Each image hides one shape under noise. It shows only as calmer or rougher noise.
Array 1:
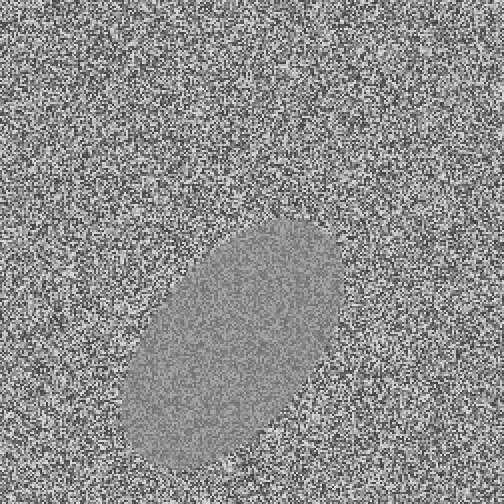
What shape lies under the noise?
ellipse
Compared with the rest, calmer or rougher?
calmer
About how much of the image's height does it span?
half
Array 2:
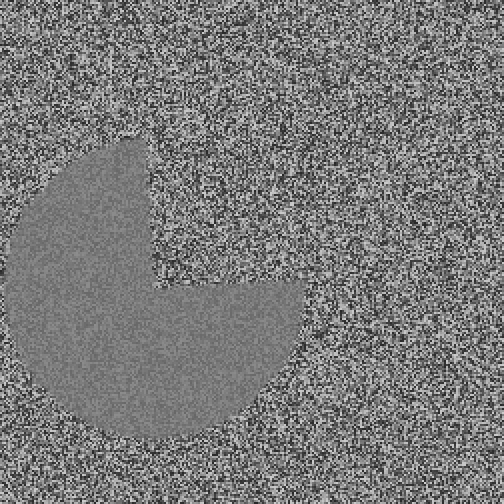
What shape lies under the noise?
disc with a wedge cut out
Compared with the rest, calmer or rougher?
calmer
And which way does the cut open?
up and right
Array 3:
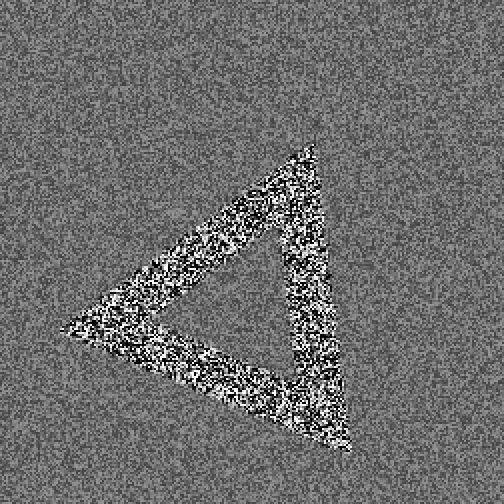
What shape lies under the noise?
triangle frame
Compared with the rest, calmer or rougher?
rougher
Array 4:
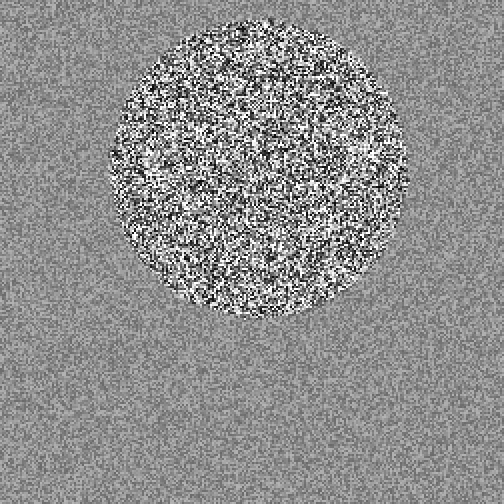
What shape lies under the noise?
disc
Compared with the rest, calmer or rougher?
rougher
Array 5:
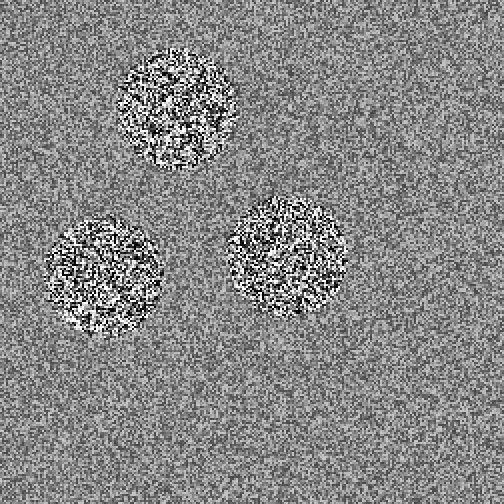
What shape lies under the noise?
three dots
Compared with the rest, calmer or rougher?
rougher
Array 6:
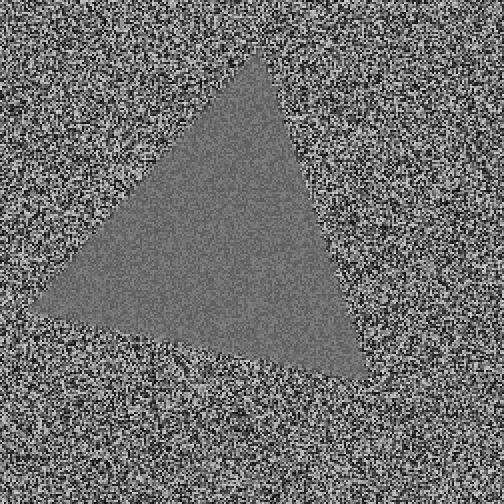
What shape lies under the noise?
triangle
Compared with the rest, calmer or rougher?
calmer
